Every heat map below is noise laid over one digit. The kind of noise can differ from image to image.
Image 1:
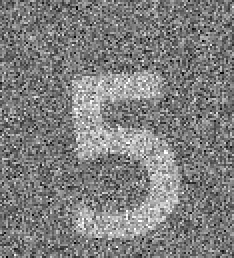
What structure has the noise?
independent entries
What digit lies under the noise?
5
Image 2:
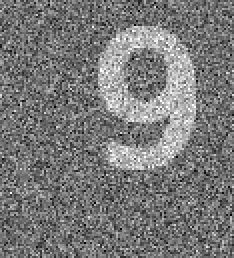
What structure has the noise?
independent entries
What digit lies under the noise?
9
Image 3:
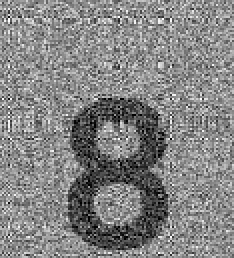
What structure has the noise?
low rank plus noise
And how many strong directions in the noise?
one
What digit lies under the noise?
8
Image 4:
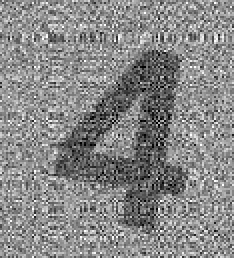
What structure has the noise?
low rank plus noise
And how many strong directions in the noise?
one
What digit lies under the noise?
4
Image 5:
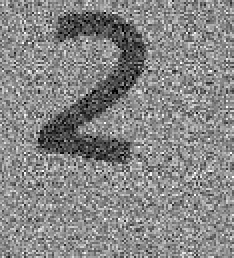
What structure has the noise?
low rank plus noise
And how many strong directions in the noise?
two
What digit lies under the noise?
2
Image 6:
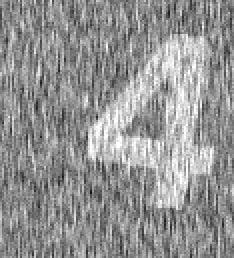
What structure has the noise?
streaked along the columns
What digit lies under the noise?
4
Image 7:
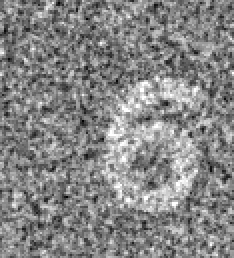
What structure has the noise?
blotchy
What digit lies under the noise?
6
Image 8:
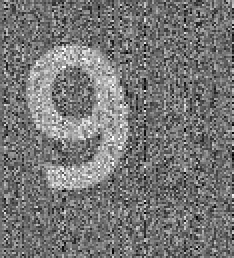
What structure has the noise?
columns of uneven size
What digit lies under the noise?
9
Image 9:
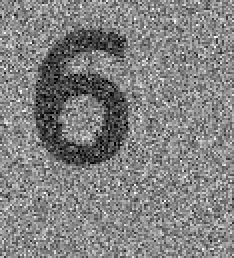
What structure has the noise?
independent entries
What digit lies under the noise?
6
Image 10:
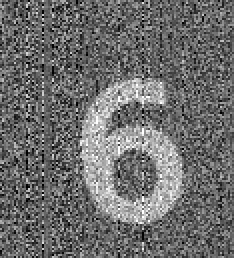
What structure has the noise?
columns of uneven size
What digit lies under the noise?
6
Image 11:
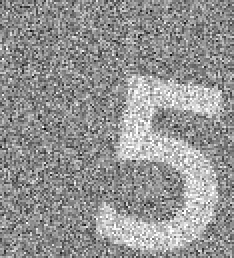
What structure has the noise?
independent entries
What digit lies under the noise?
5
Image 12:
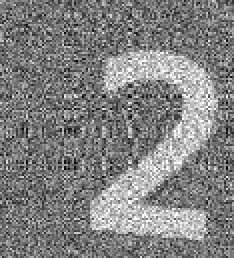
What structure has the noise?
low rank plus noise
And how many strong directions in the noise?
one
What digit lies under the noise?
2
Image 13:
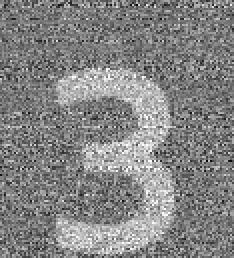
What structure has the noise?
rows of uneven size
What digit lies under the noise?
3
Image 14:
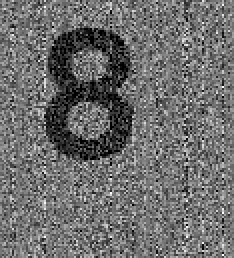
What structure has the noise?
columns of uneven size
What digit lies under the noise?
8
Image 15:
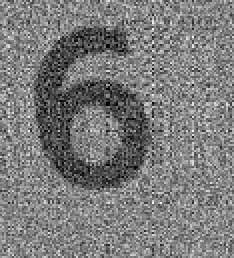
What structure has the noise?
low rank plus noise
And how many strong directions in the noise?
one
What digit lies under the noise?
6
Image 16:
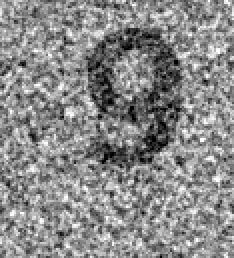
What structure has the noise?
blotchy
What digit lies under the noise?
9
